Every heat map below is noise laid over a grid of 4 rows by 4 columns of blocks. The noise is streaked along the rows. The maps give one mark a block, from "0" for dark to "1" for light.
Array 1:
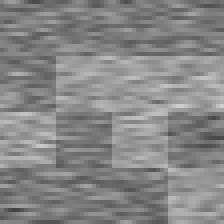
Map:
0000
0111
1010
0001
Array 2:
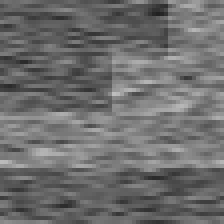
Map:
0001
0011
1111
0000
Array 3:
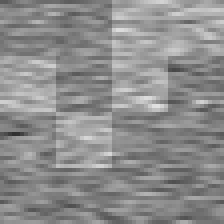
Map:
0011
1010
0100
0000
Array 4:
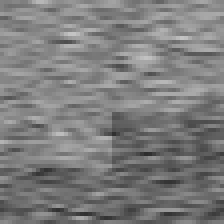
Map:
1111
1111
1100
0000
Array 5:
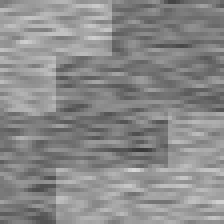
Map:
1100
1000
0001
0111
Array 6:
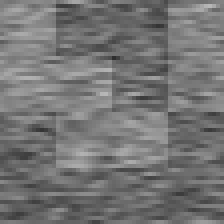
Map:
1001
1101
0110
0000
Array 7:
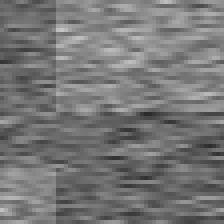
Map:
0111
0111
0000
1000
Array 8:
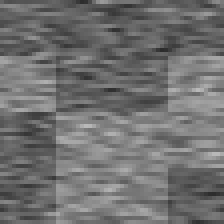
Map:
0000
1001
0111
0110
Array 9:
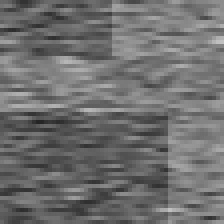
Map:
0011
1111
0001
0001
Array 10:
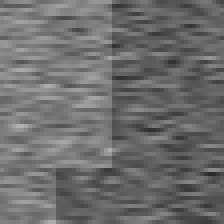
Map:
1100
1100
1100
1000
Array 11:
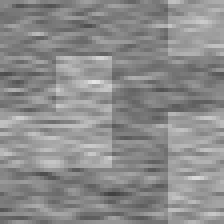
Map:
0001
0100
1101
0001
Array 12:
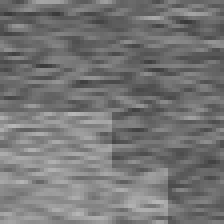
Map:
0000
0000
1100
1110
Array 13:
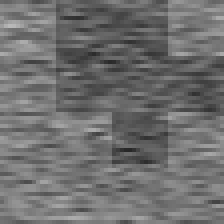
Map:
1001
1000
1101
1111
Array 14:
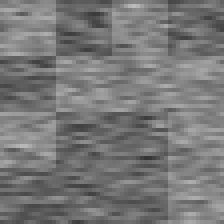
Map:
1010
0111
1001
0001
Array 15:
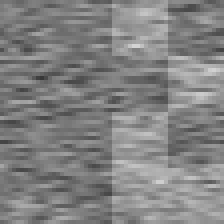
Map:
0010
0001
0010
0011
